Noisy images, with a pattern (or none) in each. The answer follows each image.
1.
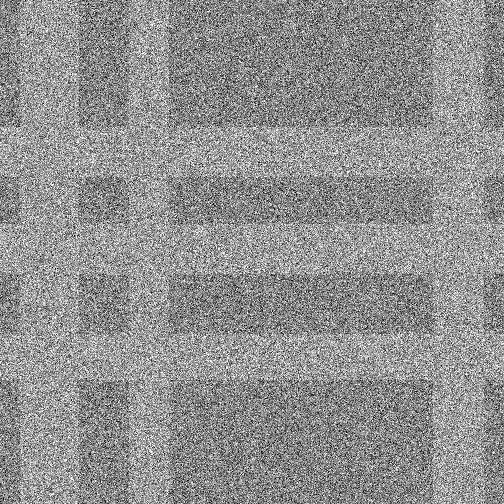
bands of rows crossing bands of columns
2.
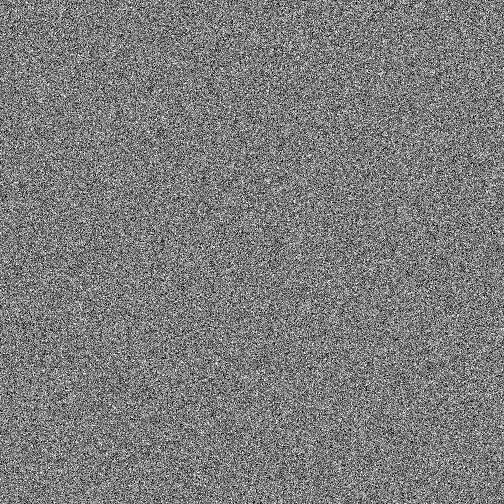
only noise
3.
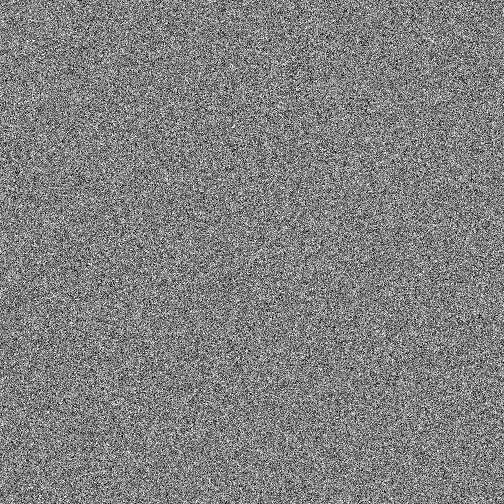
only noise
